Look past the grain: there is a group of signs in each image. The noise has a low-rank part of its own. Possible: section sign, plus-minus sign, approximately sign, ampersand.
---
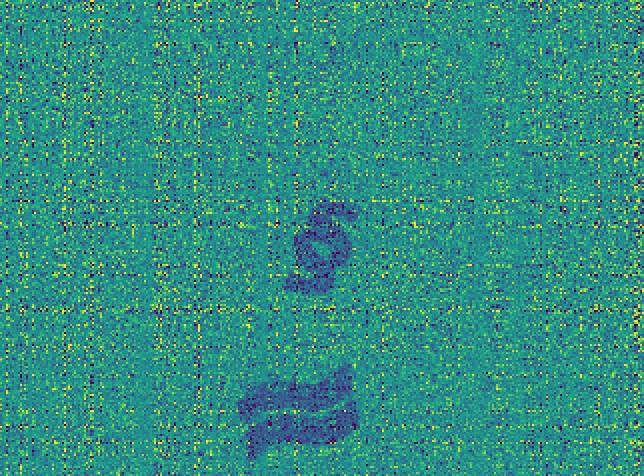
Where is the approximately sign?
bottom middle
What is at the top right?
nothing
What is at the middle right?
nothing
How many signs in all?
2
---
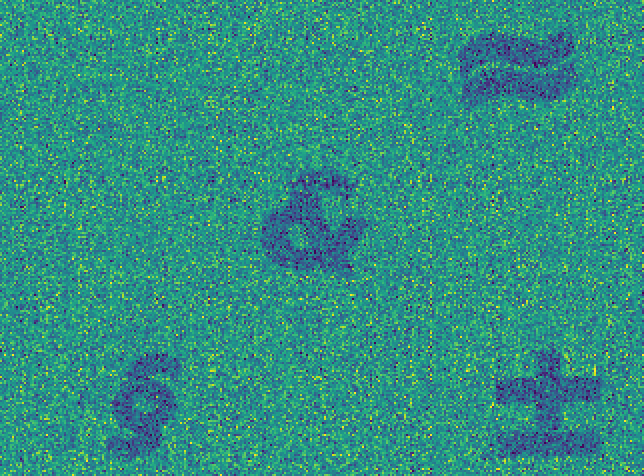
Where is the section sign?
bottom left
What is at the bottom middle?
nothing
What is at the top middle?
nothing
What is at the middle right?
nothing
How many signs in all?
4
